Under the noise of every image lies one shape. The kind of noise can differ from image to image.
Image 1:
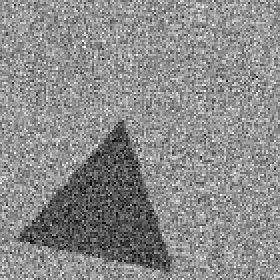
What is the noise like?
low rank plus noise
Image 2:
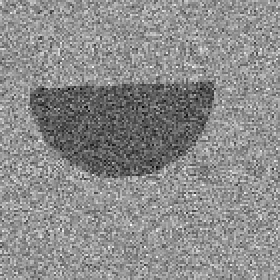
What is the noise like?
low rank plus noise
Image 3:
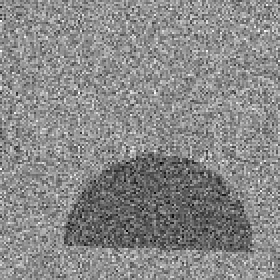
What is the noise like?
low rank plus noise
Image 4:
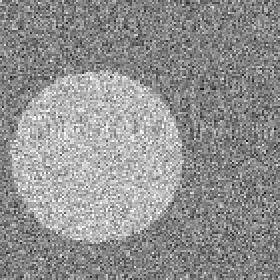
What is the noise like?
low rank plus noise
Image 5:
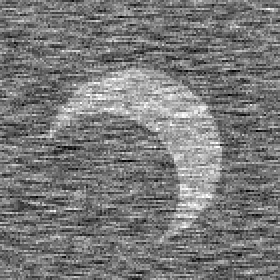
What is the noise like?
streaked along the rows
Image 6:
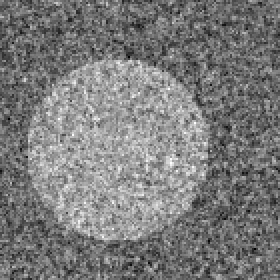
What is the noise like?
blotchy
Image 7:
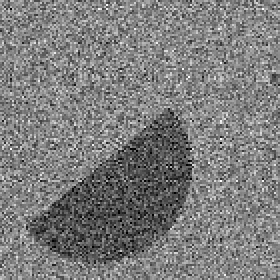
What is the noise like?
low rank plus noise
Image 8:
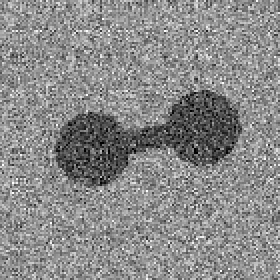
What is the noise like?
low rank plus noise
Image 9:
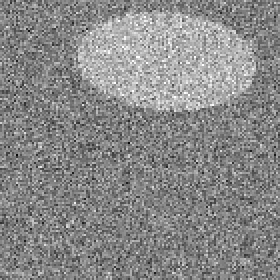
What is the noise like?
low rank plus noise
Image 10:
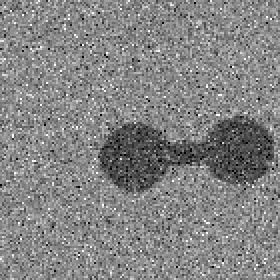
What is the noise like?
heavy tails
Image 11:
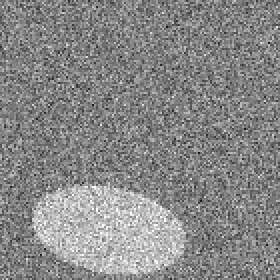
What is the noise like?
independent entries
